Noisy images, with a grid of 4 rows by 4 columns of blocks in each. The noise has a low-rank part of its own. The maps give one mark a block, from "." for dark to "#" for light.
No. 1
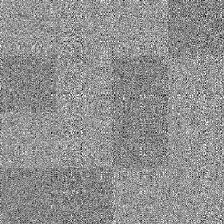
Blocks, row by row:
# # # .
. # . #
# # . #
. . # #
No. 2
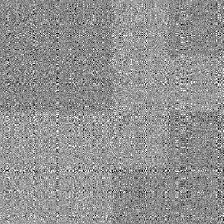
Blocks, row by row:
. . # .
. . # #
# # # .
# # . .
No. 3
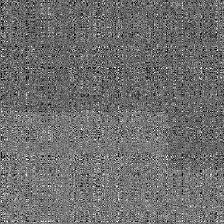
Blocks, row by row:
. . . .
. . . .
# # # .
# # # #
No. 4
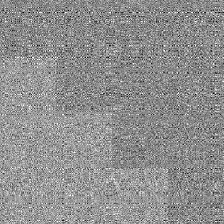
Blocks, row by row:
. . . .
# . . .
# # . .
# # # .
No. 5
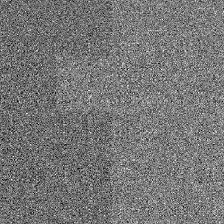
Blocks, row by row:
. . # #
. # # #
. . # #
. . # #
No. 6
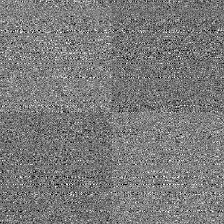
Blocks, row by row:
# # . .
# # . .
. . # #
. . # #
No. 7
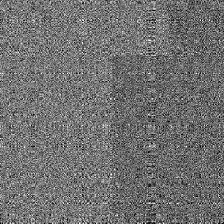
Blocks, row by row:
# # # .
# # . .
# # . .
# # . .
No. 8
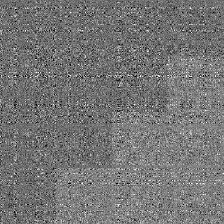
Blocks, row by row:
. . . .
. . . #
. . # #
. # # #
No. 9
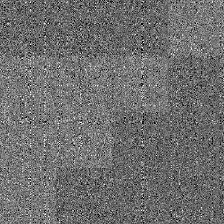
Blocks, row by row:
. . . #
# # # .
# # . .
# . . .
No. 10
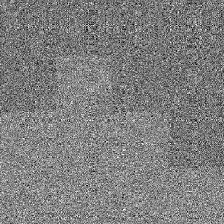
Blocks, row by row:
. . . .
. # . .
# # # .
# # # #
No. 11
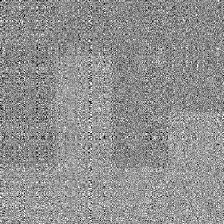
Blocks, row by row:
. . . .
. # . .
. # . #
# # # #
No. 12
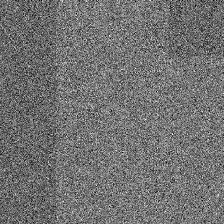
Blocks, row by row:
. # # .
. # # #
. # # #
. # # #
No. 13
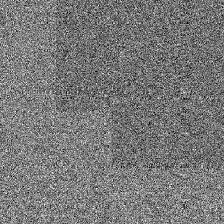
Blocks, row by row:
# . . .
# . . .
# # . .
# # # #
